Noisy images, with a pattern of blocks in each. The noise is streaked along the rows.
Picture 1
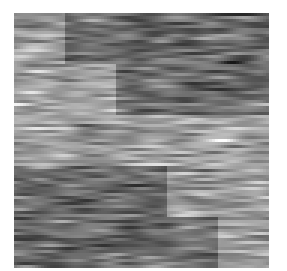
the same after a half turn
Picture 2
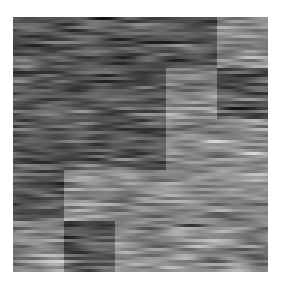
mirrored about the diagonal from the top left
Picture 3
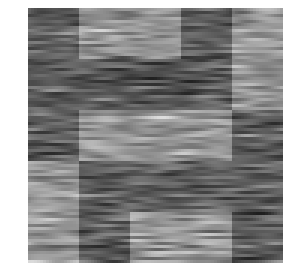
the same after a half turn
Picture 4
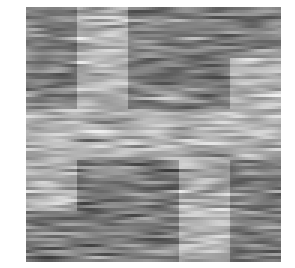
the same after a half turn
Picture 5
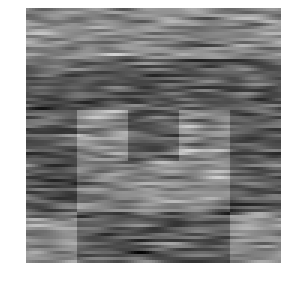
left and right mirror each other
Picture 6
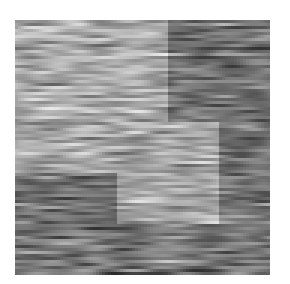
mirrored about the diagonal from the top left
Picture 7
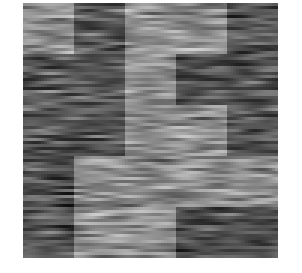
no symmetry
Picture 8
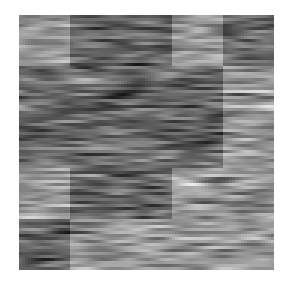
mirrored about the diagonal from the top left
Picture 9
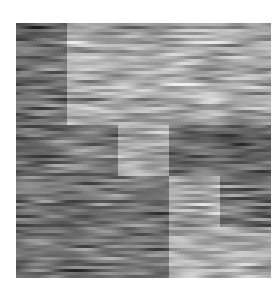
no symmetry
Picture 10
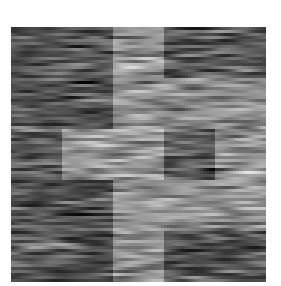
top and bottom mirror each other
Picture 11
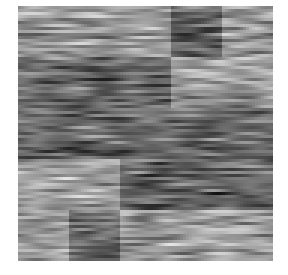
the same after a half turn
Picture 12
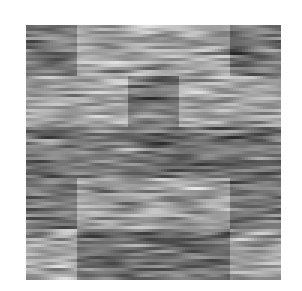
left and right mirror each other
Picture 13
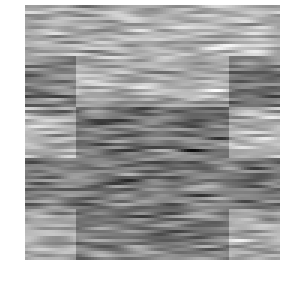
left and right mirror each other
